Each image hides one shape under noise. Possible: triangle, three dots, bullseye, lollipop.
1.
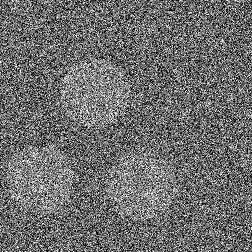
light three dots
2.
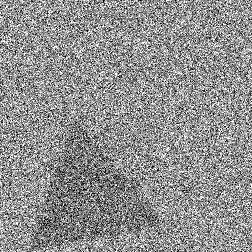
dark triangle
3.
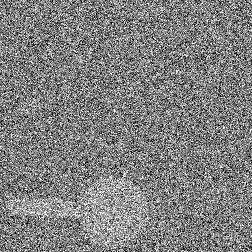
light lollipop
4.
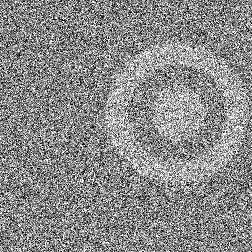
light bullseye
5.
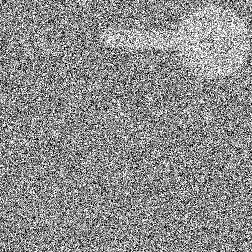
light lollipop
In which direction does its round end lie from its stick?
right
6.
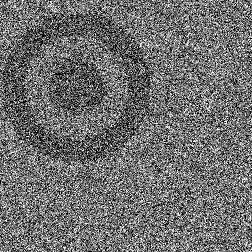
dark bullseye
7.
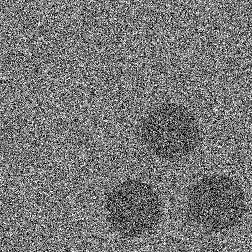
dark three dots
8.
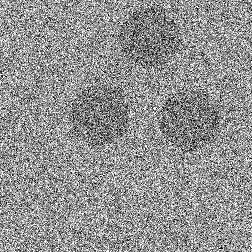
dark three dots
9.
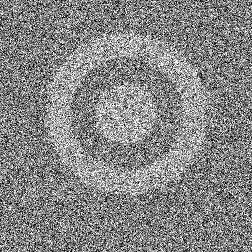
light bullseye
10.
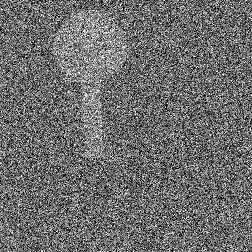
light lollipop
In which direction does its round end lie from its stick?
up
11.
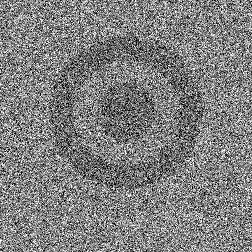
dark bullseye
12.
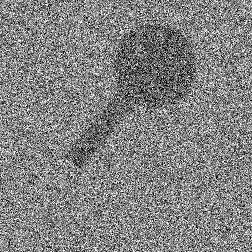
dark lollipop
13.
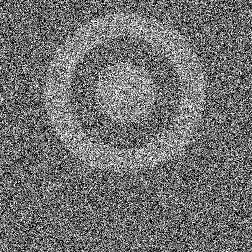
light bullseye
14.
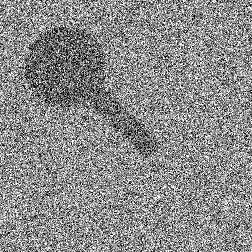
dark lollipop
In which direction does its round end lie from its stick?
up and left
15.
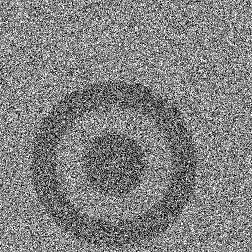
dark bullseye
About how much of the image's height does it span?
two thirds
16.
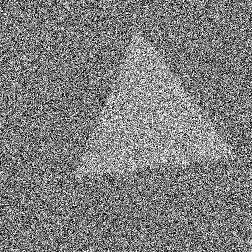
light triangle
